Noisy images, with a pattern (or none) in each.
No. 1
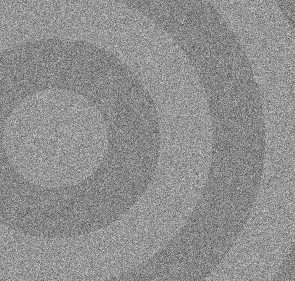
rings round one point
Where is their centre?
middle left
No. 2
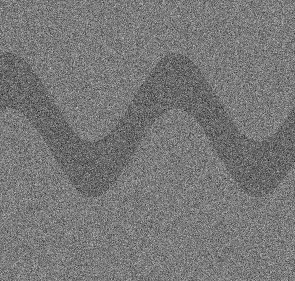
a wavy band
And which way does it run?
left to right
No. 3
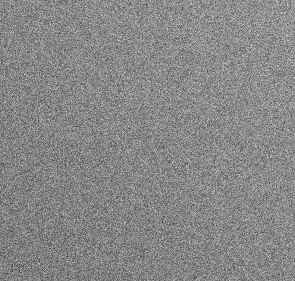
a smooth slope
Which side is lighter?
top right
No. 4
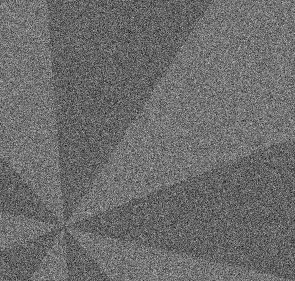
spokes from one point
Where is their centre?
bottom left
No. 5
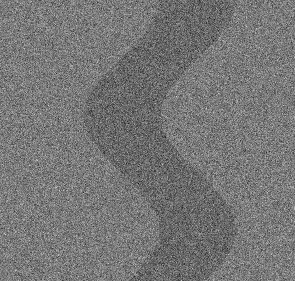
a wavy band
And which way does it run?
top to bottom
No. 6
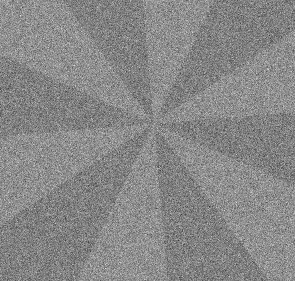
spokes from one point
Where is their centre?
centre
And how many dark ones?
6
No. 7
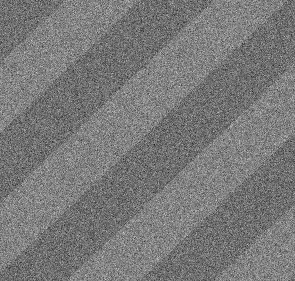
diagonal stripes
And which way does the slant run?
bottom left to top right
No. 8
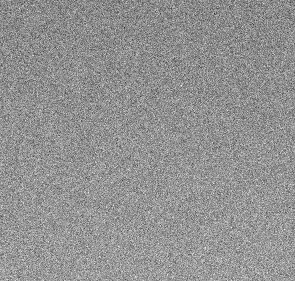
a smooth slope
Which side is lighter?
bottom
